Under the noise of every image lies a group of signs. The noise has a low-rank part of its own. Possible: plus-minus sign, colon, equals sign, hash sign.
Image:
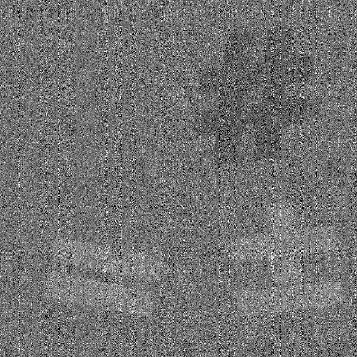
top right: dark hash sign; bottom left: light equals sign; bottom right: light plus-minus sign
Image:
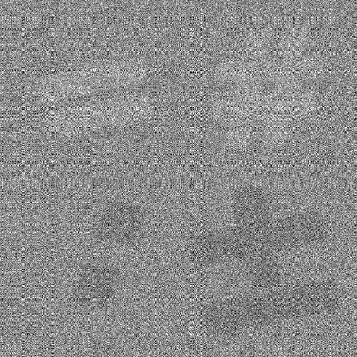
top left: light equals sign; top right: light hash sign; bottom left: dark colon; bottom right: dark plus-minus sign
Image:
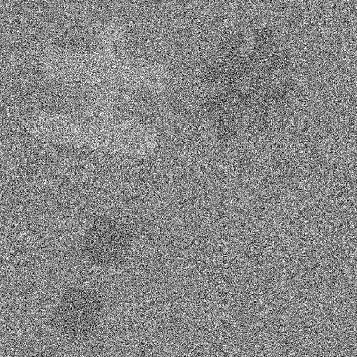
top left: light plus-minus sign; top right: dark hash sign; bottom left: dark colon
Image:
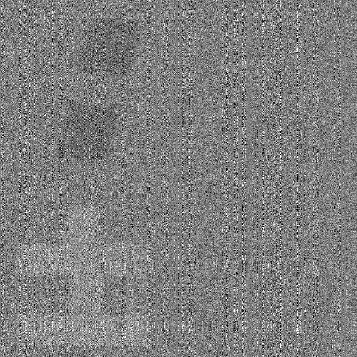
top left: dark colon; bottom left: light plus-minus sign
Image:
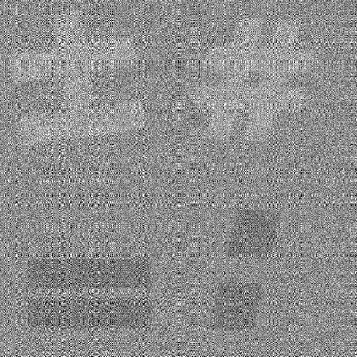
top left: light plus-minus sign; top right: light hash sign; bottom left: dark equals sign; bottom right: dark colon
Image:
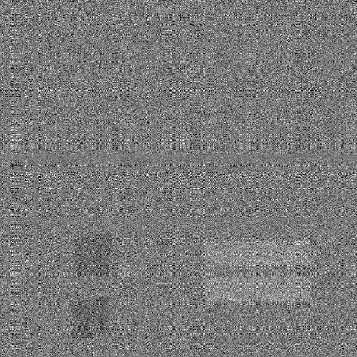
bottom left: dark colon; bottom right: light equals sign
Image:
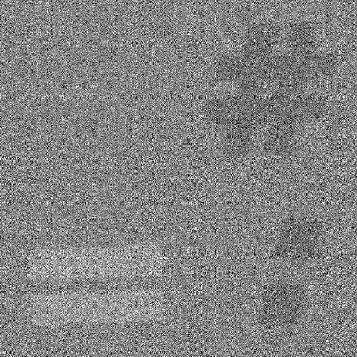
top right: dark hash sign; bottom left: light equals sign; bottom right: dark colon
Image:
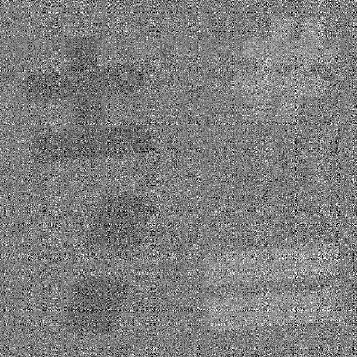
top left: dark plus-minus sign; top right: light hash sign; bottom left: dark colon; bottom right: light equals sign
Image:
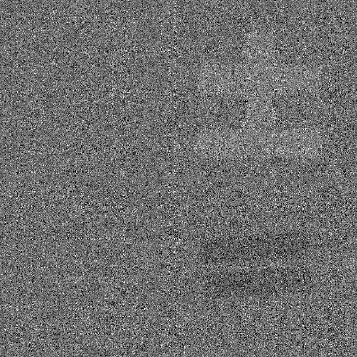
top right: light plus-minus sign; bottom right: dark equals sign
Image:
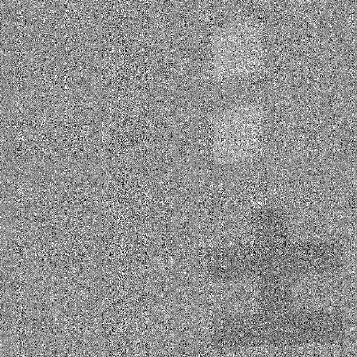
top right: light colon; bottom right: dark plus-minus sign
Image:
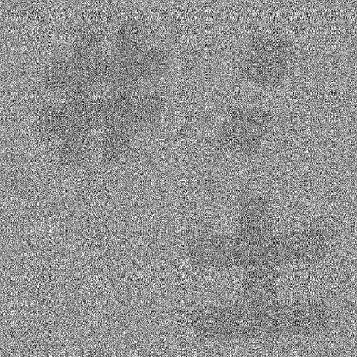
top left: dark hash sign; top right: dark colon; bottom right: dark plus-minus sign
